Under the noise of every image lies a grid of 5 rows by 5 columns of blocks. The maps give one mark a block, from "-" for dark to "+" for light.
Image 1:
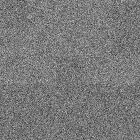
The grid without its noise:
- + + + -
+ + + + -
+ + - + +
- - - - -
- - - - -
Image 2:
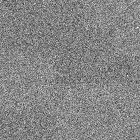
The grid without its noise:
- - - + +
- - - - +
+ + - - -
+ + + + +
- - + + +
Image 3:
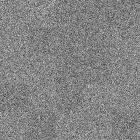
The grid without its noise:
+ + - - -
+ - - - +
+ + - - +
- + - + +
+ - + + -
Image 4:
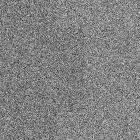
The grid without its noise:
- - + + +
- - - + +
- - - + +
- - - + +
- - + + +
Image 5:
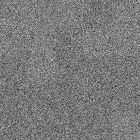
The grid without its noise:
+ + + - +
+ + - + +
- + - - -
- - - - -
- - - - +
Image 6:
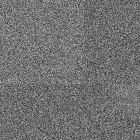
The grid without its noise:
+ + + - -
+ + + - -
+ + + - -
- - - - +
- - - - -
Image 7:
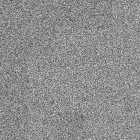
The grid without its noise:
- - - - +
- - + + +
- + + + +
- + + + +
- + - + +
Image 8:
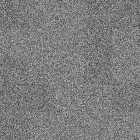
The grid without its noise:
- + + - -
+ + + - +
- + + - +
- - + + -
- + + + +
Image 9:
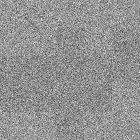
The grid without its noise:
+ + + + +
+ + - + -
- - - - -
- - - - +
+ + - + +
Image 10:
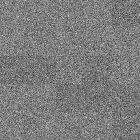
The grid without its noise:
+ + + + -
+ + + + +
- - + - +
+ + - - -
+ + + + -
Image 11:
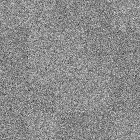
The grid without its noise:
+ + - - +
- + + - -
- + + + -
- - + + -
- + - - +
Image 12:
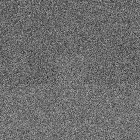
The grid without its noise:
- - - - -
- - - - -
- - + - -
+ + + + +
+ + + + +
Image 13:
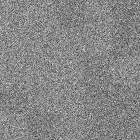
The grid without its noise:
+ + - + -
+ + + + -
+ + + - +
- + + - -
+ - + - -
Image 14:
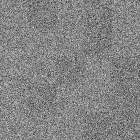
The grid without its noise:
+ - + - +
+ + + - +
+ + - + -
+ - + + -
+ + + - -
